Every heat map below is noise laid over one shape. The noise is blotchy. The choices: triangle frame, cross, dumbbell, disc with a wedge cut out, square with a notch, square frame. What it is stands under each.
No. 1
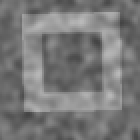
square frame
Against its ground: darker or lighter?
lighter
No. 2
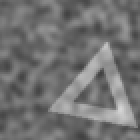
triangle frame
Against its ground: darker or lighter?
lighter
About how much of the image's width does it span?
two thirds
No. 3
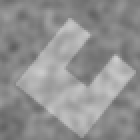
square with a notch
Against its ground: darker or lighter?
lighter
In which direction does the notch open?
up and right
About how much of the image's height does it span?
nearly all
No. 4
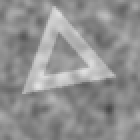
triangle frame
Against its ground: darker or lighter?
lighter
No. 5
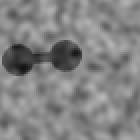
dumbbell
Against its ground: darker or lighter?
darker
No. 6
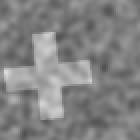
cross
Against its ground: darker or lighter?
lighter
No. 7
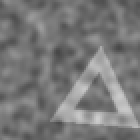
triangle frame
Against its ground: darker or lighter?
lighter
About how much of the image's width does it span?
two thirds
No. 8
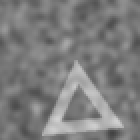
triangle frame
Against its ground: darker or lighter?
lighter
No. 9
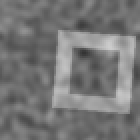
square frame
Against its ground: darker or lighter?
lighter
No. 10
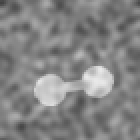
dumbbell
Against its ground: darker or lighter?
lighter
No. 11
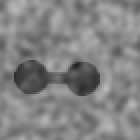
dumbbell
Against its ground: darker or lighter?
darker
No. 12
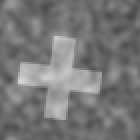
cross
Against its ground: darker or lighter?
lighter
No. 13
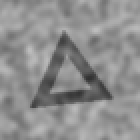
triangle frame
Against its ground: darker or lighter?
darker
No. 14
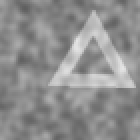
triangle frame
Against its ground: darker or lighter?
lighter
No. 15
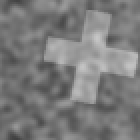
cross
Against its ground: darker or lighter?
lighter
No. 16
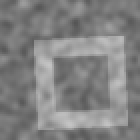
square frame
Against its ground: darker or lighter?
lighter
